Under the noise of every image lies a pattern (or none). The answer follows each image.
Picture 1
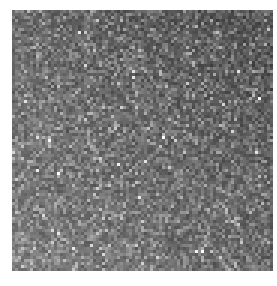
a smooth slope
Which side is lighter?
bottom left
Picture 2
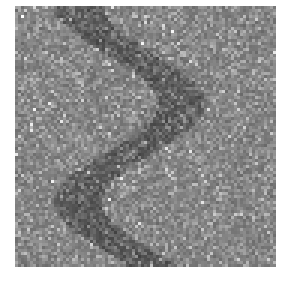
a wavy band
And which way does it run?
top to bottom
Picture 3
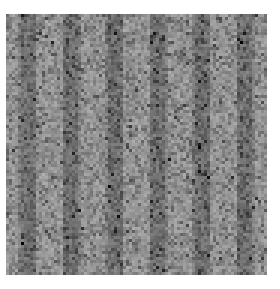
vertical stripes
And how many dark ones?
6
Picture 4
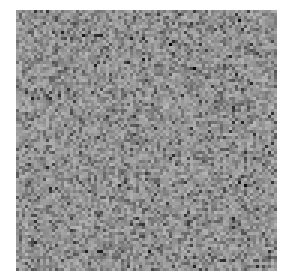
only noise
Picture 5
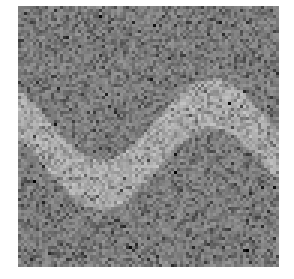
a wavy band
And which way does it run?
left to right
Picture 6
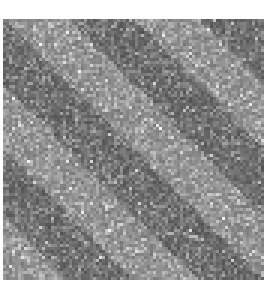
diagonal stripes
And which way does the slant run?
top left to bottom right
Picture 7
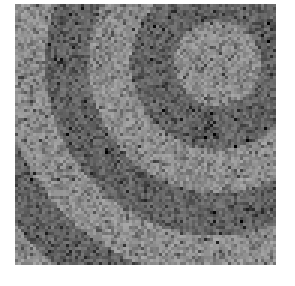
rings round one point
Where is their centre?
top right
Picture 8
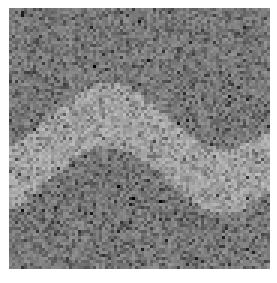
a wavy band
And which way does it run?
left to right
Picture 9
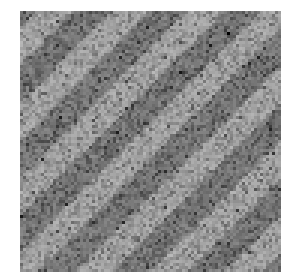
diagonal stripes
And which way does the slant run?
bottom left to top right
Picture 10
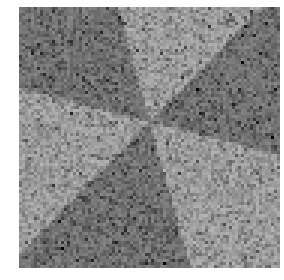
spokes from one point
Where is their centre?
centre
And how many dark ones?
3
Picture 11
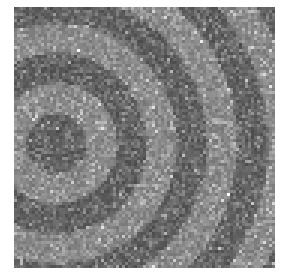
rings round one point
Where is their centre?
middle left
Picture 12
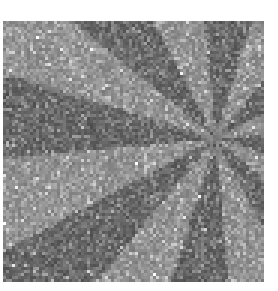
spokes from one point
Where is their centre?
middle right
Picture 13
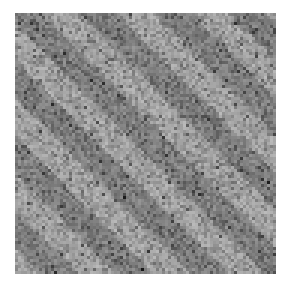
diagonal stripes
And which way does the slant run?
top left to bottom right
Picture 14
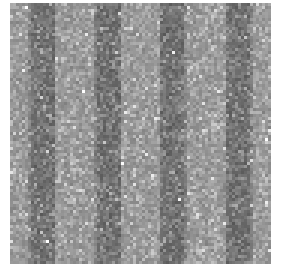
vertical stripes
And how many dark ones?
4
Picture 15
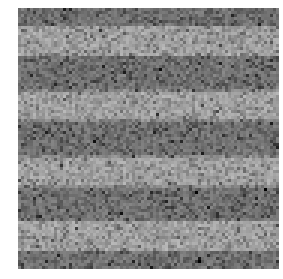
horizontal stripes
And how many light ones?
4
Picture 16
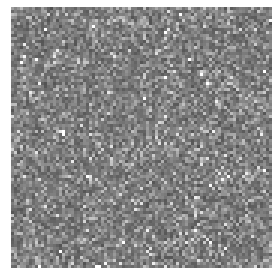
only noise
